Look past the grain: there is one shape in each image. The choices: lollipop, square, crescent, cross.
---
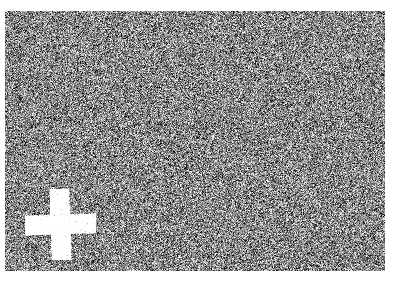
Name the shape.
cross
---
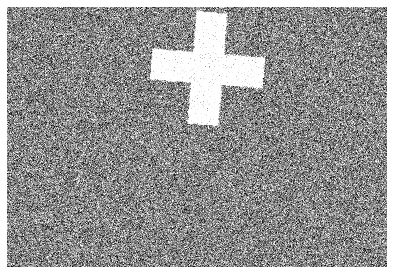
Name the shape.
cross
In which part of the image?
top middle
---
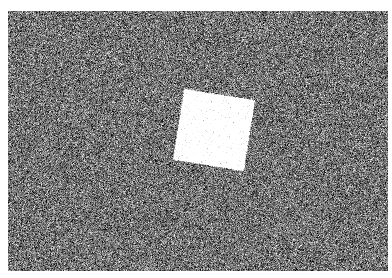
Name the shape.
square
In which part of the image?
centre
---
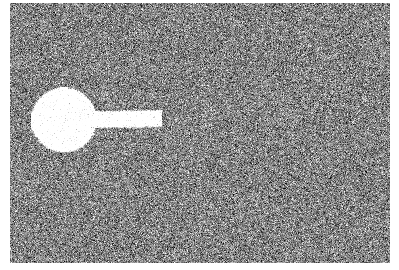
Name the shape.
lollipop
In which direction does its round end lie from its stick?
left
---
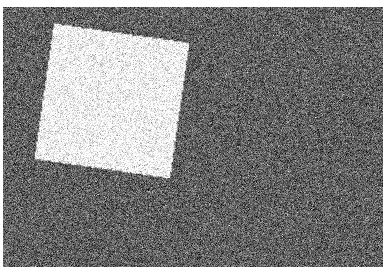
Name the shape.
square
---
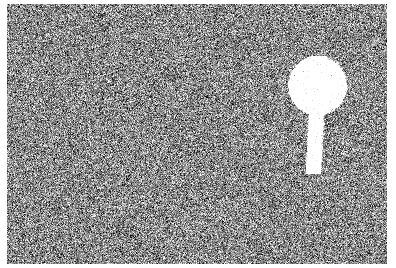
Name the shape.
lollipop
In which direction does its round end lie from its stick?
up
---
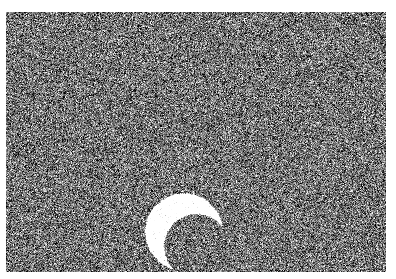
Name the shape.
crescent
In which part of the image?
bottom middle
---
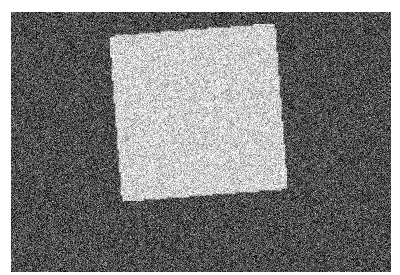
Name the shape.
square
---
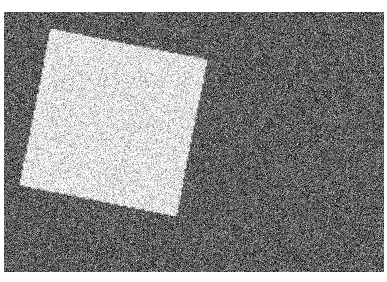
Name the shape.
square
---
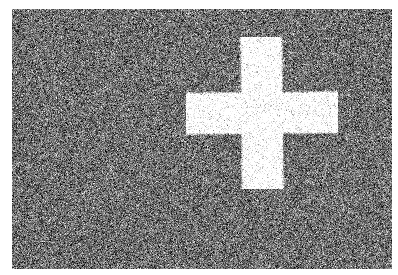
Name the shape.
cross
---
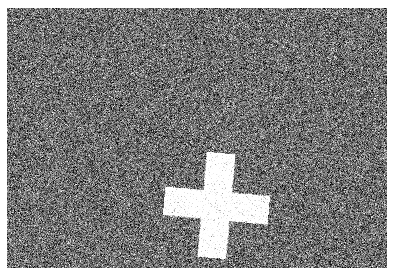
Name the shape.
cross
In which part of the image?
bottom middle
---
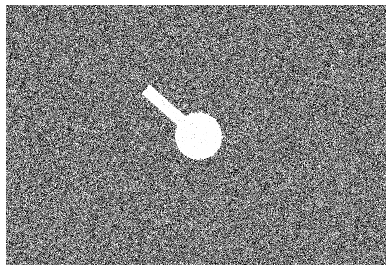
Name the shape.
lollipop
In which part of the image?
centre
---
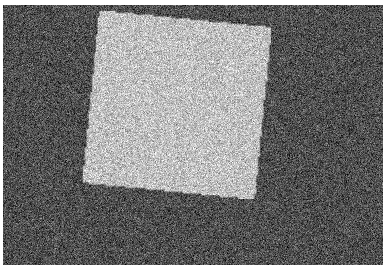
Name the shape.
square
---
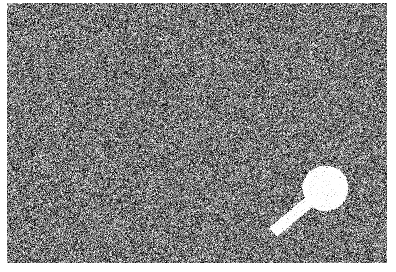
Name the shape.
lollipop
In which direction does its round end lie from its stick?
up and right
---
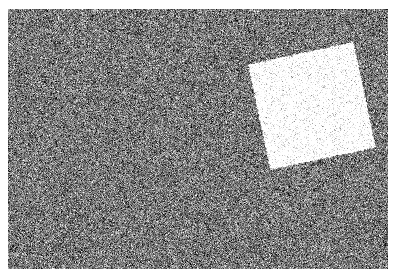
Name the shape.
square
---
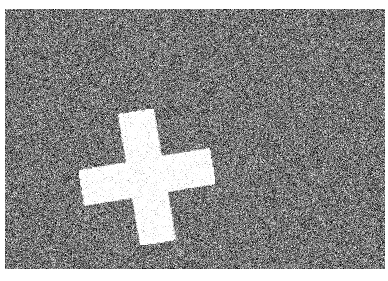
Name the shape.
cross
